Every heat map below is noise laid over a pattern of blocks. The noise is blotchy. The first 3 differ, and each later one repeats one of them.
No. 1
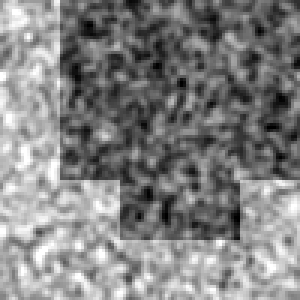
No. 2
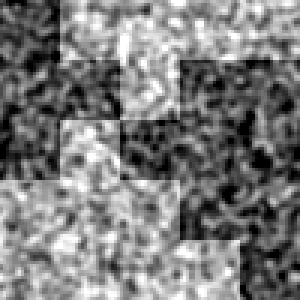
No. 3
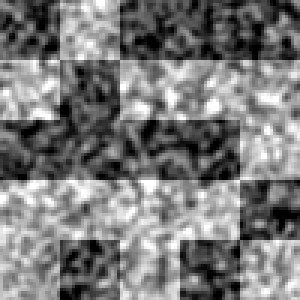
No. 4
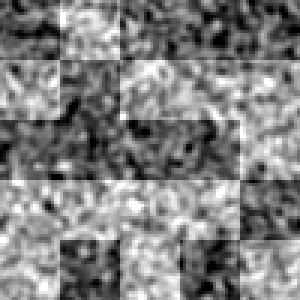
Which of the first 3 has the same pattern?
3
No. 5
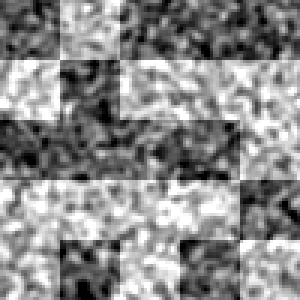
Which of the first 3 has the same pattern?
3
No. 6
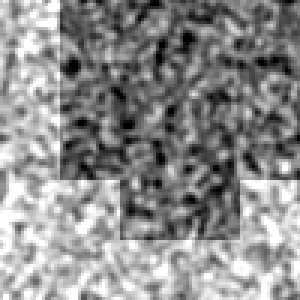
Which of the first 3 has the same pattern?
1
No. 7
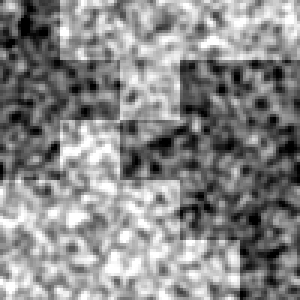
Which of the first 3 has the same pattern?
2
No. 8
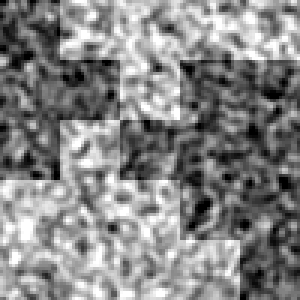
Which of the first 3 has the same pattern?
2
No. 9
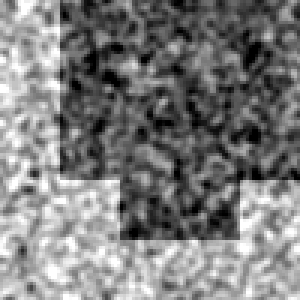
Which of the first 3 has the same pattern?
1
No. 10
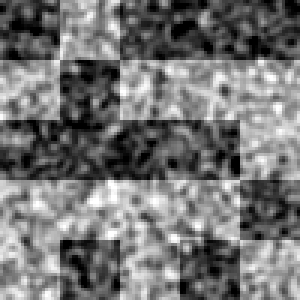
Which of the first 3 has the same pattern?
3
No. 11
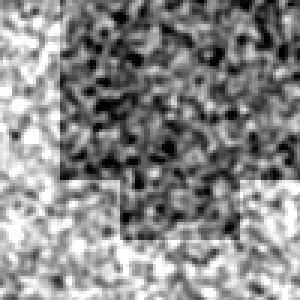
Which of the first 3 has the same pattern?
1
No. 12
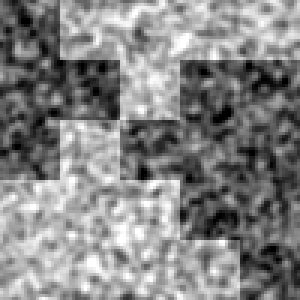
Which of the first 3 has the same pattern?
2
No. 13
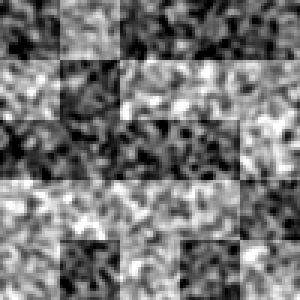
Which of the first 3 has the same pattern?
3
